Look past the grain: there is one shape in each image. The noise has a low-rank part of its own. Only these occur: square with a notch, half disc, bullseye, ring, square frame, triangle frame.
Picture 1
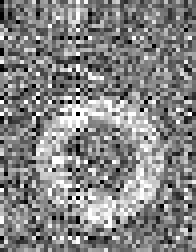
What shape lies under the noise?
ring
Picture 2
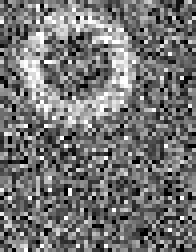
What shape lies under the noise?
ring
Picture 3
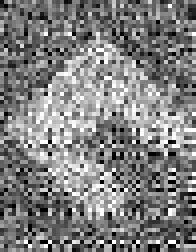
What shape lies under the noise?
square with a notch
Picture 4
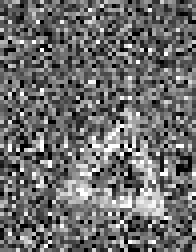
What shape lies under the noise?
triangle frame
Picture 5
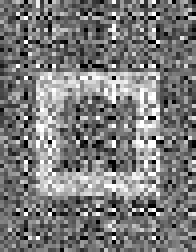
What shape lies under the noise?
square frame
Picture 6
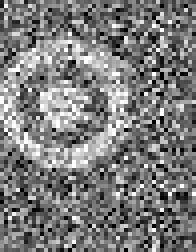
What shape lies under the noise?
bullseye
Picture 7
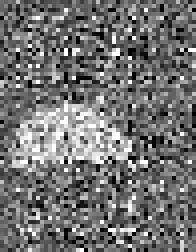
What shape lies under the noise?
half disc
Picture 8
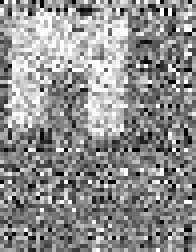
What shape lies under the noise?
square with a notch
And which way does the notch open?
down
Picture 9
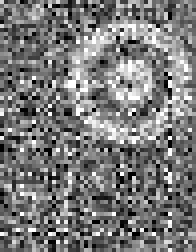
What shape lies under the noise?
bullseye
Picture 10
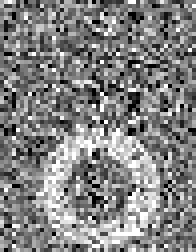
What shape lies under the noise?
ring
